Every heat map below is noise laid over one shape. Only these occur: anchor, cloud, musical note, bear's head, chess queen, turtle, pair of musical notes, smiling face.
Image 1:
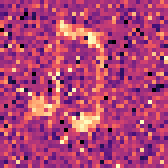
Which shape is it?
pair of musical notes
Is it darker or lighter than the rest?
lighter
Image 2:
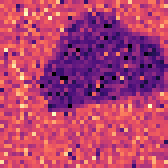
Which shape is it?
cloud
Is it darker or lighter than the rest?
darker
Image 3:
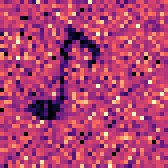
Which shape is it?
musical note
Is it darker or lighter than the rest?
darker
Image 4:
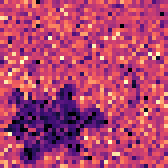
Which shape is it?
turtle
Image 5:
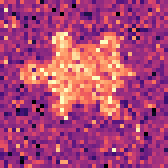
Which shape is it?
turtle
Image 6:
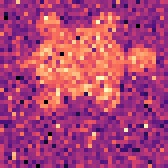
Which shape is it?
turtle
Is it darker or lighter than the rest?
lighter
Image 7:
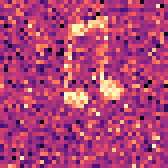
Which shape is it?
pair of musical notes
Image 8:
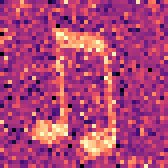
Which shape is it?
pair of musical notes
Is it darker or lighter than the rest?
lighter
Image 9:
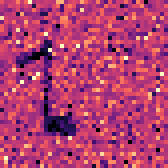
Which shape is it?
musical note
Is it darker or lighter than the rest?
darker
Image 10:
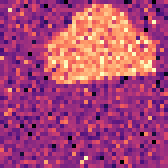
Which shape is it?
cloud
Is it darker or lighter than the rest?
lighter
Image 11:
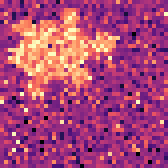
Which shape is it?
turtle
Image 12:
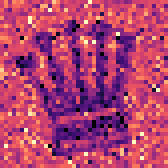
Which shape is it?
chess queen
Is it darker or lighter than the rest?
darker
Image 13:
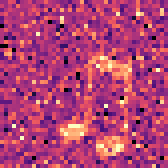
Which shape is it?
pair of musical notes
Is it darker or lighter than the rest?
lighter
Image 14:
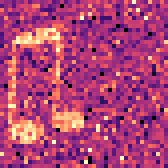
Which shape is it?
pair of musical notes
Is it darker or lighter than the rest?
lighter
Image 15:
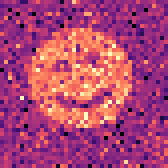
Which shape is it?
smiling face
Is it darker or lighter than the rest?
lighter
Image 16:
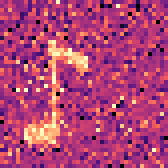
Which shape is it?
musical note
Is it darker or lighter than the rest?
lighter
